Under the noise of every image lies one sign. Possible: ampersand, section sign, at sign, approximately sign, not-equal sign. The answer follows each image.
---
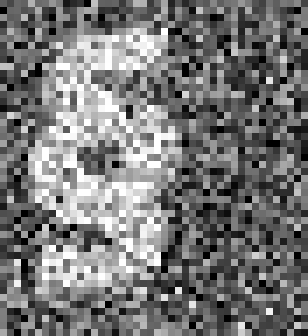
section sign
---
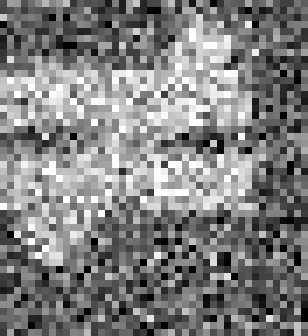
not-equal sign
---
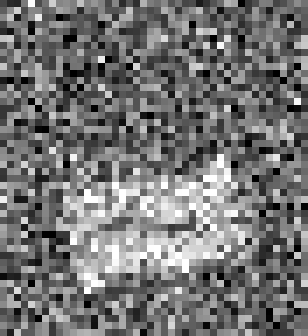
approximately sign
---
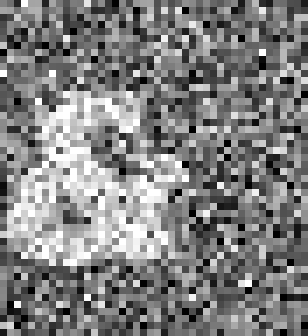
ampersand
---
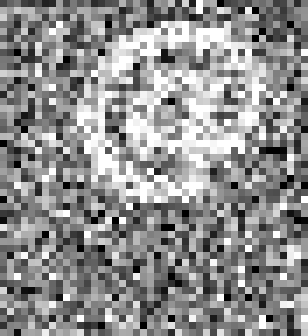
at sign
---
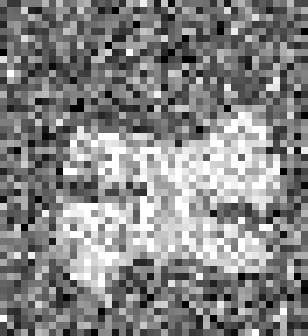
not-equal sign
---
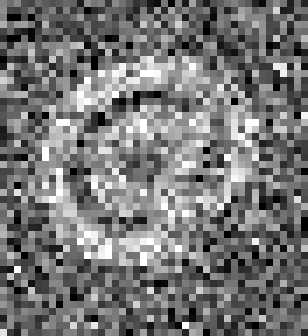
at sign
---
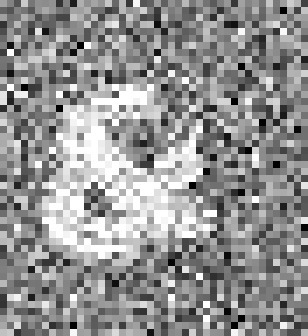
ampersand
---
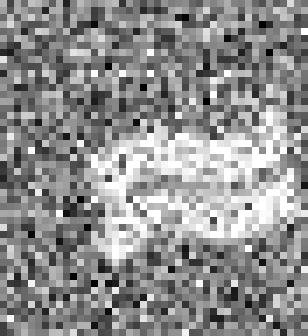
approximately sign
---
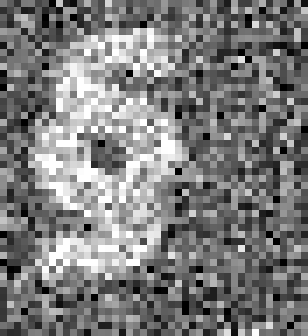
section sign
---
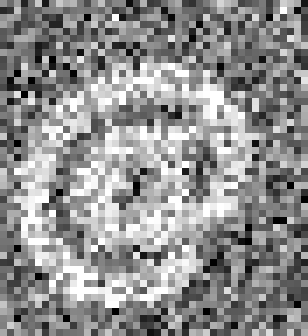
at sign
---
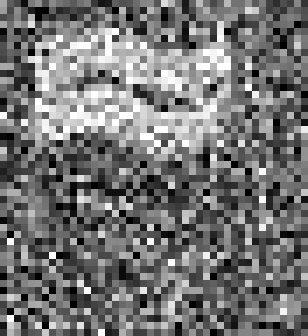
approximately sign
